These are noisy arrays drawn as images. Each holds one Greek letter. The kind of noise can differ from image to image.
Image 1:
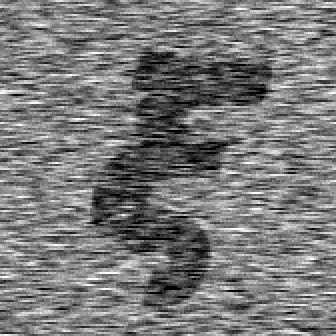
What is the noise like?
streaked along the rows
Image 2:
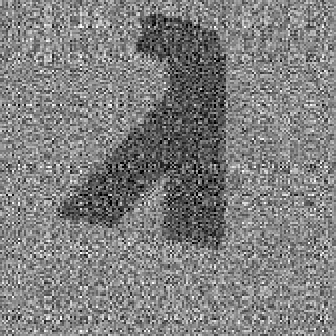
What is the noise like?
low rank plus noise
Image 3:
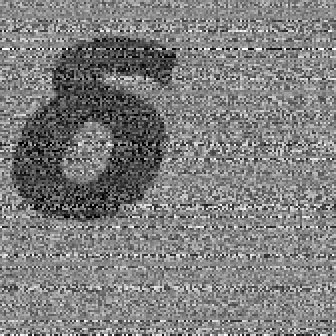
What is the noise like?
rows of uneven size
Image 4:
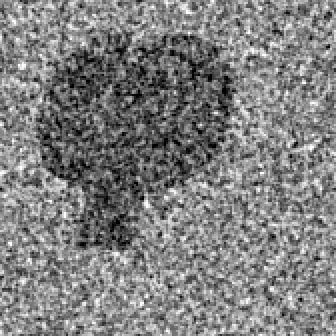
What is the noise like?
blotchy
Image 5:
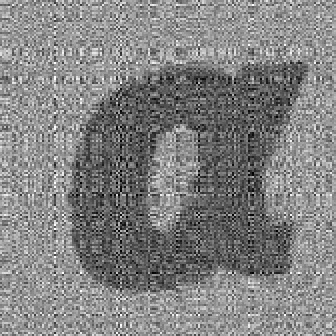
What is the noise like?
low rank plus noise
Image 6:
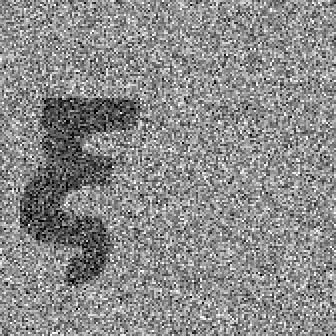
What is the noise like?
independent entries
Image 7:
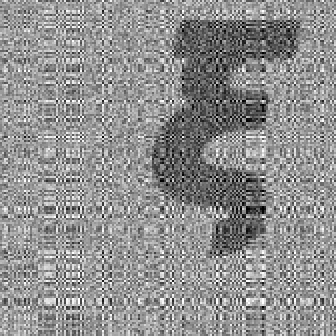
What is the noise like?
low rank plus noise
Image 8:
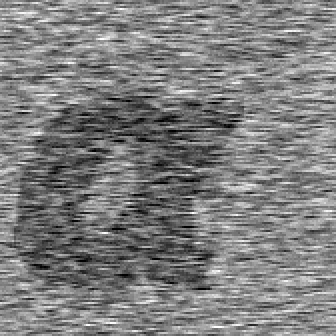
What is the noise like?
streaked along the rows
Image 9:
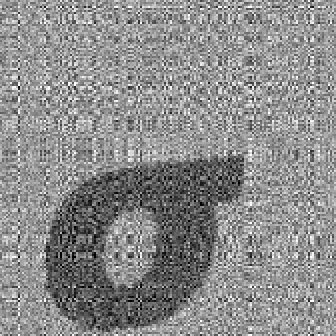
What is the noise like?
low rank plus noise
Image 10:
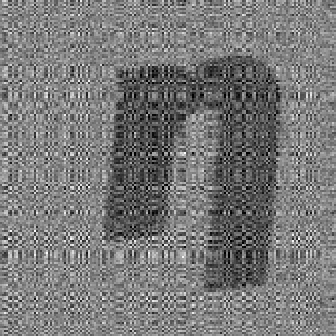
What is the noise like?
low rank plus noise
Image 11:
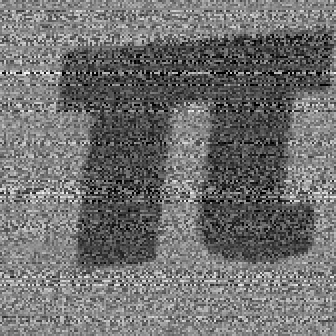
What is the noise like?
rows of uneven size
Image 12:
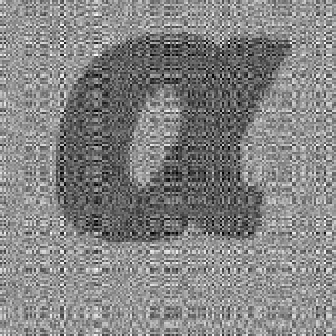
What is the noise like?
low rank plus noise
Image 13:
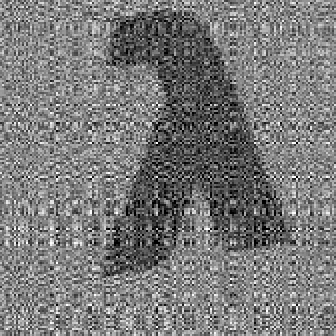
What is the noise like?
low rank plus noise
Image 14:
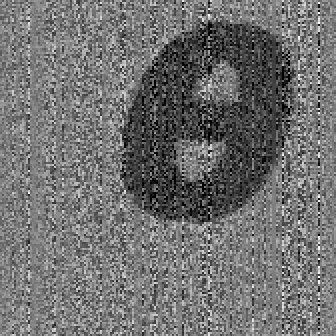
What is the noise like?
columns of uneven size
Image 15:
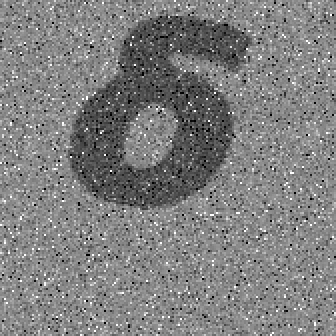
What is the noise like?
heavy tails
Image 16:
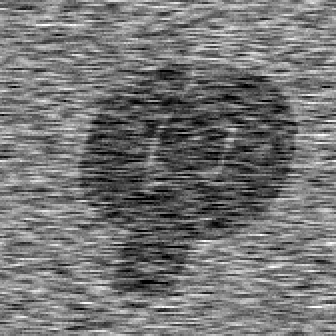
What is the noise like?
streaked along the rows
